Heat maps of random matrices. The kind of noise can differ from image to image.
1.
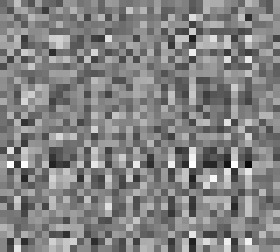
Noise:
low rank plus noise
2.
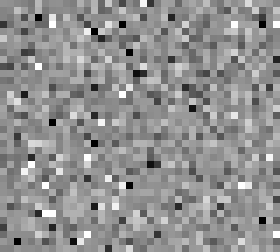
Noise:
heavy tails
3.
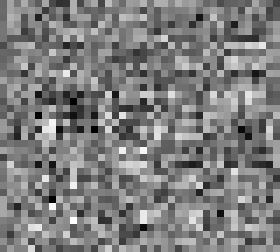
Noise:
low rank plus noise
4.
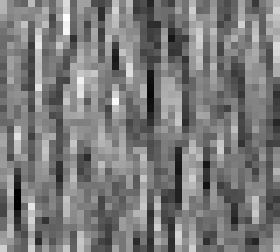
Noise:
streaked along the columns
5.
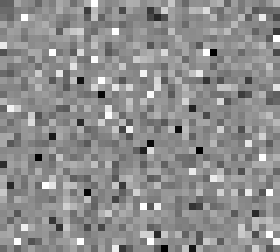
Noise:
heavy tails
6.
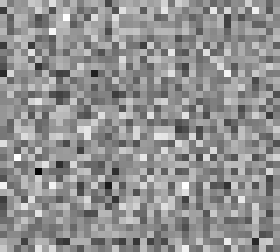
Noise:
low rank plus noise
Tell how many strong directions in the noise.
three or four
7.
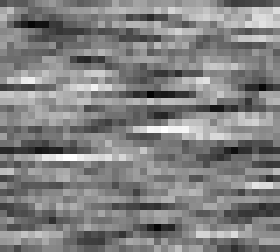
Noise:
streaked along the rows
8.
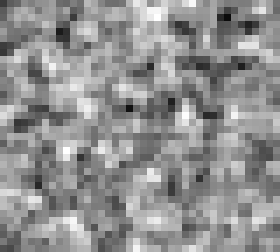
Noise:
blotchy
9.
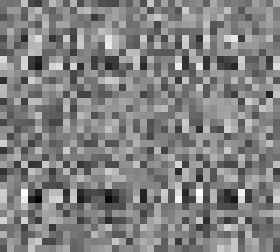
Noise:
low rank plus noise
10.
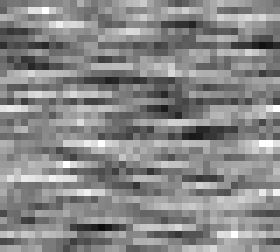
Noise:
streaked along the rows
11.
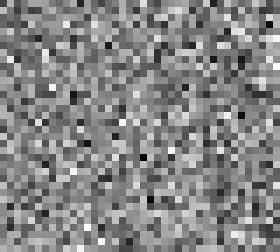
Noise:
independent entries
